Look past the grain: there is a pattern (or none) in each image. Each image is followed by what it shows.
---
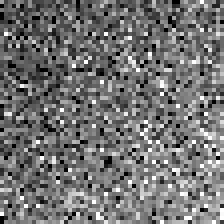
a smooth slope
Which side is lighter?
bottom right
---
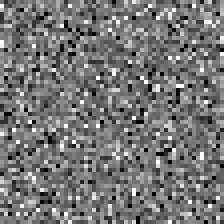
only noise
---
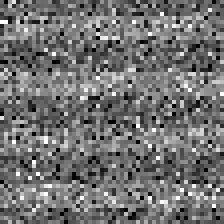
horizontal stripes
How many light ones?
4
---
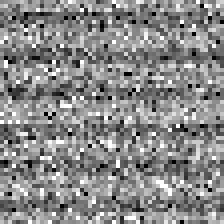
horizontal stripes
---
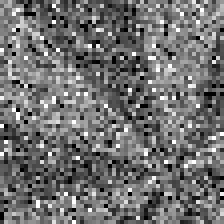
spokes from one point
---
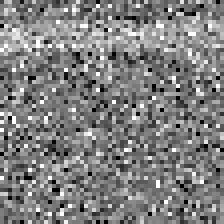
one horizontal stripe
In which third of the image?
top
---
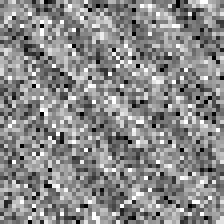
diagonal stripes
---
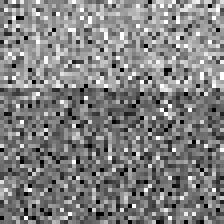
a sharp edge
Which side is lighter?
top
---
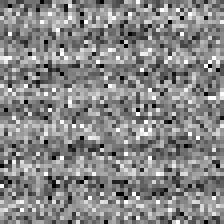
horizontal stripes
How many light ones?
6
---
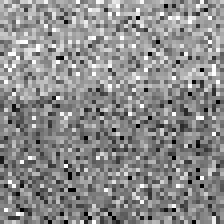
a sharp edge
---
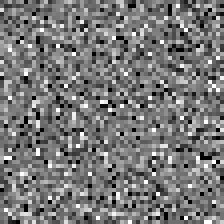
only noise
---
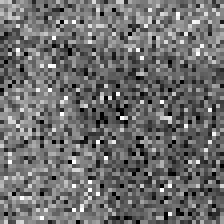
spokes from one point
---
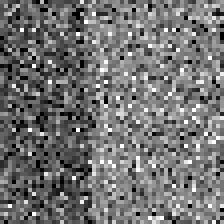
a sharp edge
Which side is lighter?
right
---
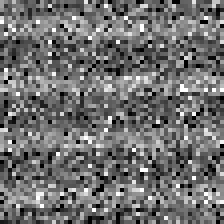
horizontal stripes
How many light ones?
4
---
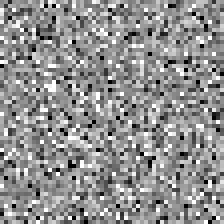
only noise
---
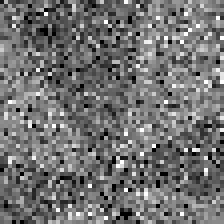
spokes from one point
